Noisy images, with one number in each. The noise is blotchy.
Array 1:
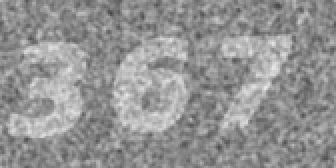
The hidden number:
367
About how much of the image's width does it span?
nearly all
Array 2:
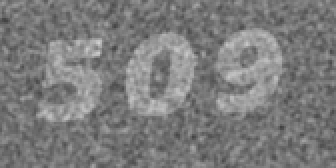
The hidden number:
509
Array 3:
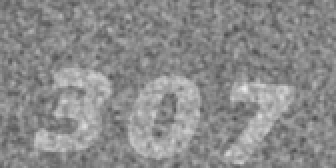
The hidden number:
307
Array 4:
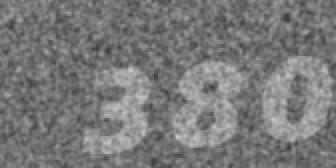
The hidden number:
380
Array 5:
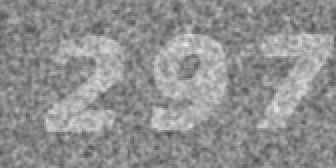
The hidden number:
297
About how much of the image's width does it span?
nearly all
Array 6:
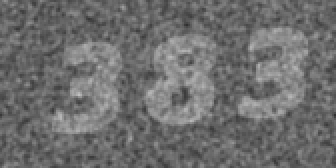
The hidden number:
383
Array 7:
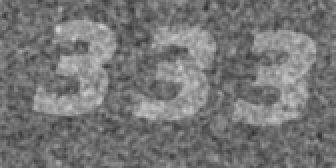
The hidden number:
333
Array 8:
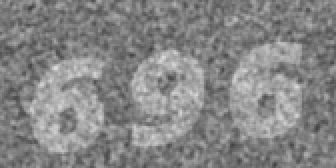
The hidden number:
696
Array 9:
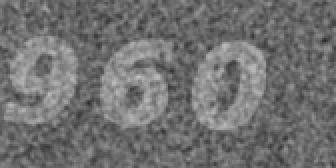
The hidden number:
960
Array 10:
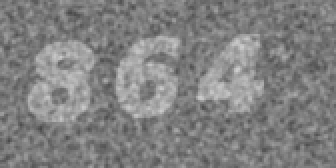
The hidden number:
864
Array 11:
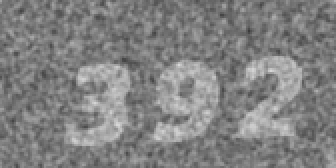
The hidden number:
392
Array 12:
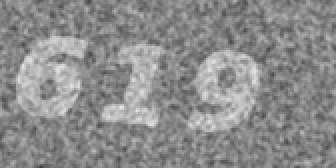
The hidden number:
619
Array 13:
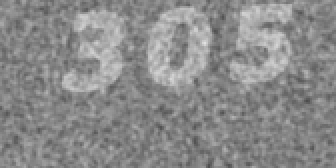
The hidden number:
305
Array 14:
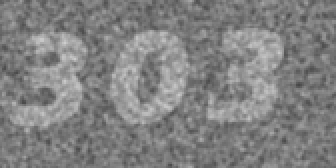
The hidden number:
303
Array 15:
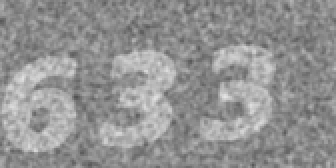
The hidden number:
633
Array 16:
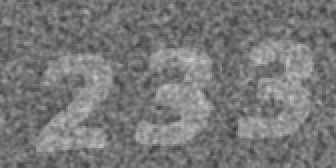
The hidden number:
233
